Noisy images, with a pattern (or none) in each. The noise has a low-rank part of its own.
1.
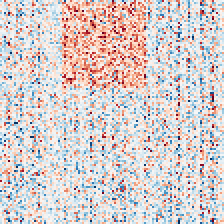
one block
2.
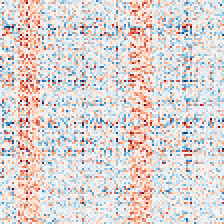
bands of columns
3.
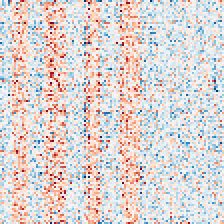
bands of columns
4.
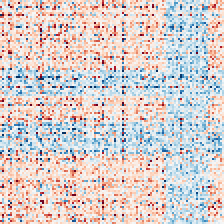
bands of rows crossing bands of columns
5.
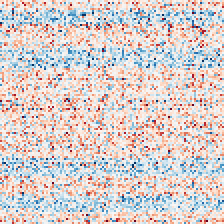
bands of rows
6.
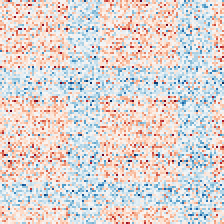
bands of rows crossing bands of columns
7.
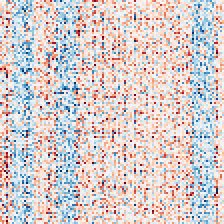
bands of columns
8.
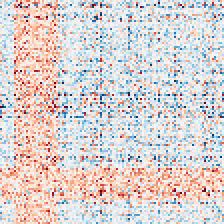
bands of rows crossing bands of columns
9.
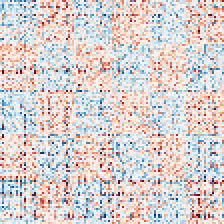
a checkerboard
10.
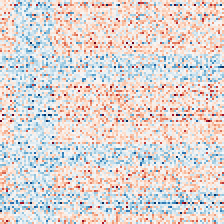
bands of rows crossing bands of columns
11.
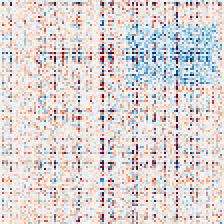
one block
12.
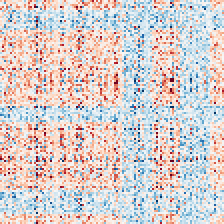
bands of rows crossing bands of columns
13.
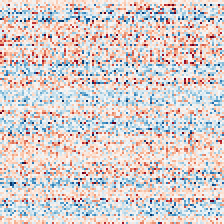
bands of rows
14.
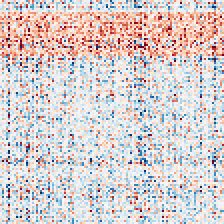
one band of rows
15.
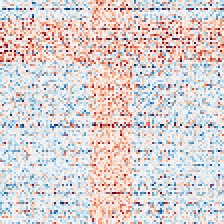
bands of rows crossing bands of columns
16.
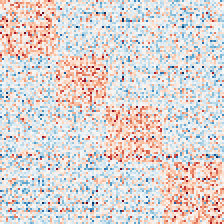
blocks along the diagonal
